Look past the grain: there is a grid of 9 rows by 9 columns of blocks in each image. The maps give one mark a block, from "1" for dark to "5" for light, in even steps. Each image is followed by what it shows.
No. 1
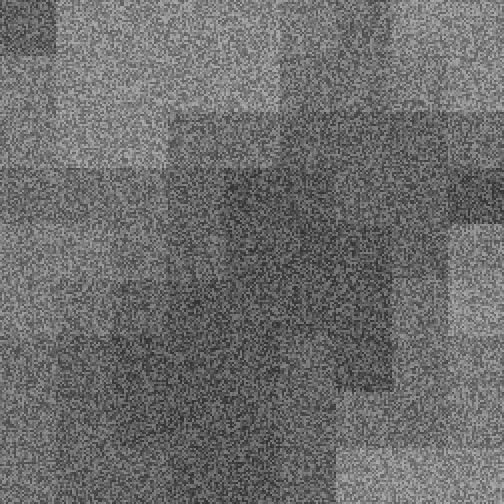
255554355
455553345
455332223
333211221
443211124
432111135
321112134
321112334
322112555
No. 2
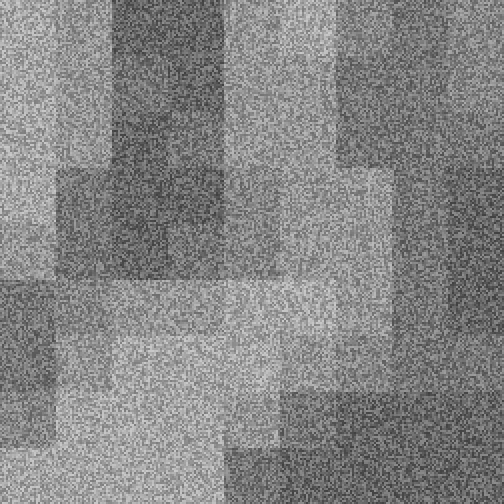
541145323
542144223
541244222
521134421
421234421
234455421
245554322
355542111
555521111
